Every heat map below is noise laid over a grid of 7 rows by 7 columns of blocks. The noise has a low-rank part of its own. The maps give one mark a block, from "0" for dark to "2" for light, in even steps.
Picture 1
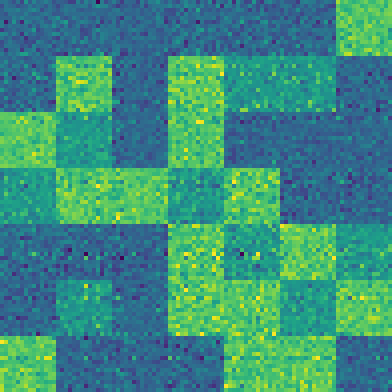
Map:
0 0 0 0 0 0 2
0 2 0 2 1 1 0
2 1 0 2 0 0 0
1 2 2 1 2 0 0
0 0 0 2 1 2 1
0 1 0 2 2 1 2
2 0 0 0 2 2 0
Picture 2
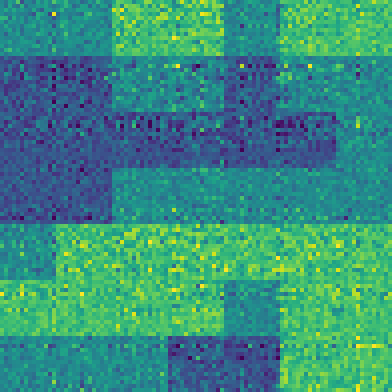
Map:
1 1 2 2 1 2 2
0 0 1 1 0 1 1
0 0 0 0 0 0 1
0 0 1 1 1 1 1
1 2 2 2 2 2 2
2 2 2 2 1 2 2
1 1 1 0 0 2 2
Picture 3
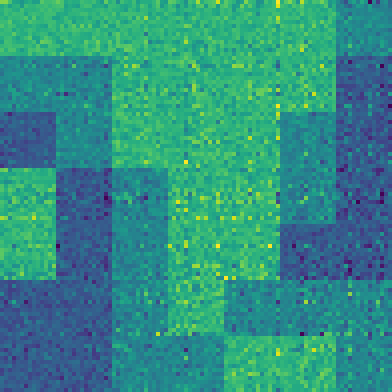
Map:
2 2 2 2 2 2 1
1 1 2 2 2 2 0
0 1 2 2 2 1 0
2 0 1 2 2 1 0
2 0 1 2 2 0 0
0 0 1 2 1 1 1
0 0 1 1 2 2 1
